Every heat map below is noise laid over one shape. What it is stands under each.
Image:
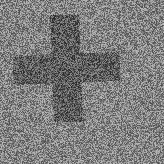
cross
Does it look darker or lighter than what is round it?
darker
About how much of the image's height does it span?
two thirds
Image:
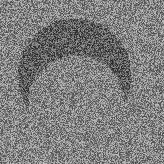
crescent
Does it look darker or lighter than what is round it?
darker
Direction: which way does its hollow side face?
down
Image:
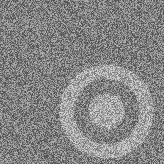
bullseye
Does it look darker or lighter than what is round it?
lighter
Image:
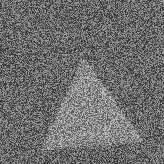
triangle
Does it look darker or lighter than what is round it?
lighter
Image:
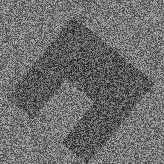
square with a notch
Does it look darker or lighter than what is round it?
darker
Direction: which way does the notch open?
down and left
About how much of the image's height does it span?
nearly all
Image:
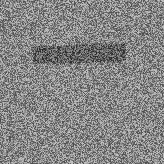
bar
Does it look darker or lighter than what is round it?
darker
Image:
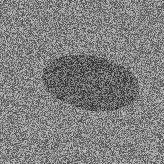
ellipse
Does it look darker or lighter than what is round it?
darker
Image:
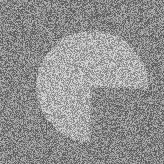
disc with a wedge cut out
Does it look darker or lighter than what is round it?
lighter
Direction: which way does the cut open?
down and right
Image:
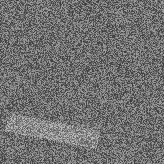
bar
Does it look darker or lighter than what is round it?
lighter
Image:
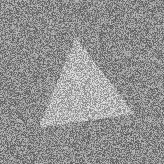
triangle
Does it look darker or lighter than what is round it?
lighter
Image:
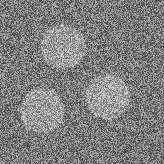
three dots
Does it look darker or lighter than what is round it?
lighter
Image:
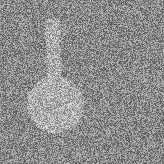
lollipop
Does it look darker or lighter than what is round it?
lighter
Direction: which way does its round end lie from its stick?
down
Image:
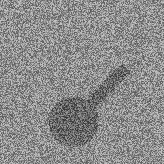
lollipop
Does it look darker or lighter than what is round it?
darker
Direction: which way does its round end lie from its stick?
down and left
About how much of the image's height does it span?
half
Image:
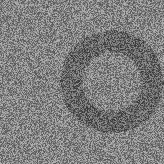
ring
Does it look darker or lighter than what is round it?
darker
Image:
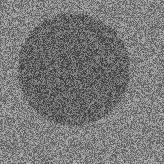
disc
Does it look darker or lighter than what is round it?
darker
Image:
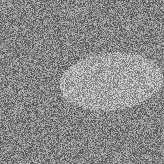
ellipse
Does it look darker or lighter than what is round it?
lighter
